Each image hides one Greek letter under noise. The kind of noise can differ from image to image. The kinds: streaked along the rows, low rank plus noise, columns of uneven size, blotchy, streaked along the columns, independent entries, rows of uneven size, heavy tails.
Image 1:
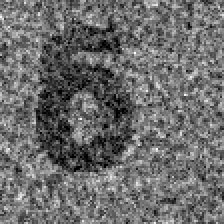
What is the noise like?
blotchy
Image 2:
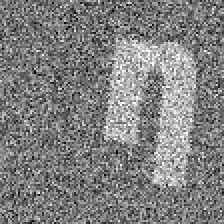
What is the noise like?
independent entries
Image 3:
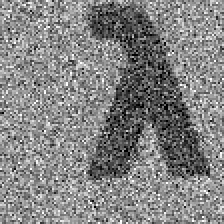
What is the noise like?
independent entries
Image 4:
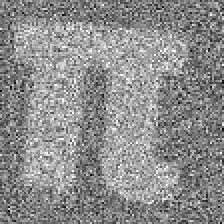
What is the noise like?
low rank plus noise
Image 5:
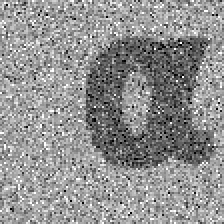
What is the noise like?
heavy tails
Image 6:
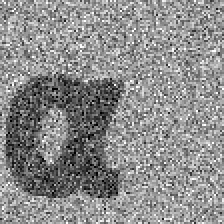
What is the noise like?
independent entries
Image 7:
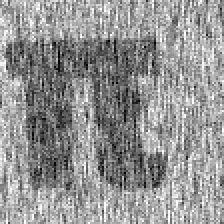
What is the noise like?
streaked along the columns
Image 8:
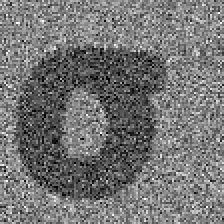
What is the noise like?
low rank plus noise
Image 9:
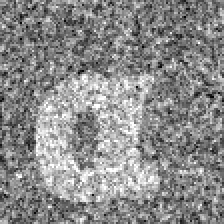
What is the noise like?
blotchy
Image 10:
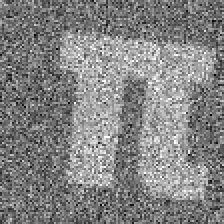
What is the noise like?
low rank plus noise
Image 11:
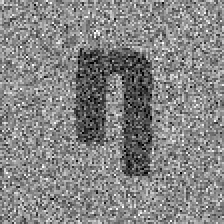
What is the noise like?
independent entries
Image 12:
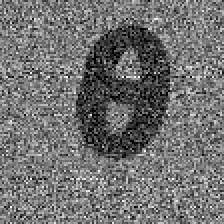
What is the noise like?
rows of uneven size
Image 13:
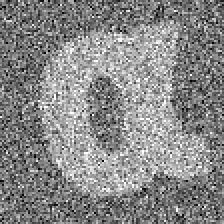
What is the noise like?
independent entries
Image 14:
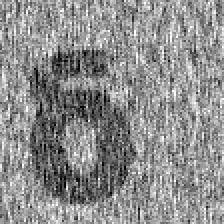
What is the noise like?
streaked along the columns
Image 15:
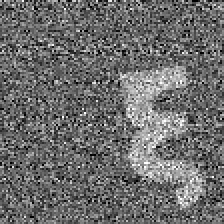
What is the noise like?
rows of uneven size
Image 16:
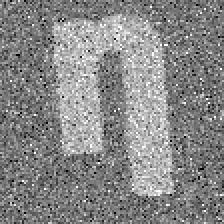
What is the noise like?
heavy tails
